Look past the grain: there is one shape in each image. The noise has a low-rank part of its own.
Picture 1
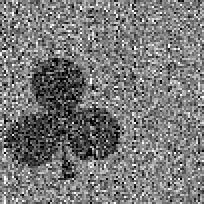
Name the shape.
club
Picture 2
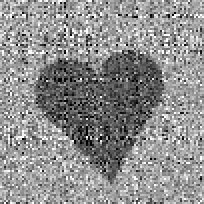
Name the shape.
heart
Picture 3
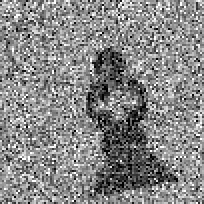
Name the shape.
chess bishop
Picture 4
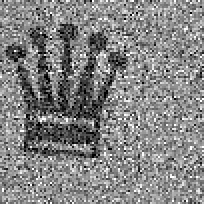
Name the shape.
chess queen
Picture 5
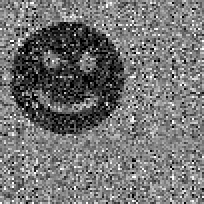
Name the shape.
smiling face
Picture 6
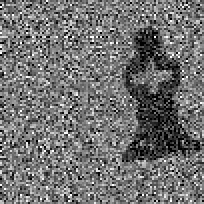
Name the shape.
chess bishop
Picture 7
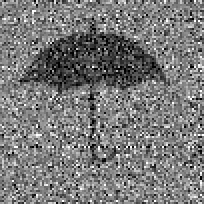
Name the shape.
umbrella
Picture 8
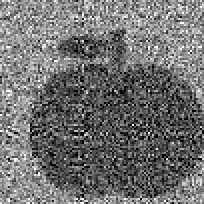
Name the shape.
apple
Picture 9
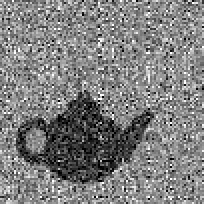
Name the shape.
teapot
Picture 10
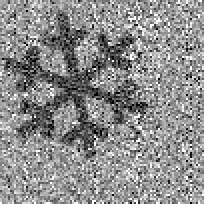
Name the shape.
snowflake
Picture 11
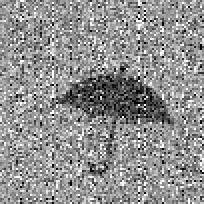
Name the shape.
umbrella
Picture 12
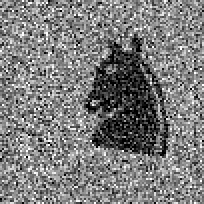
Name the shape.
chess knight
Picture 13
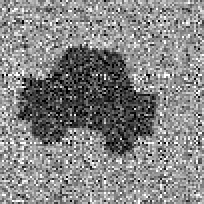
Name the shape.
car
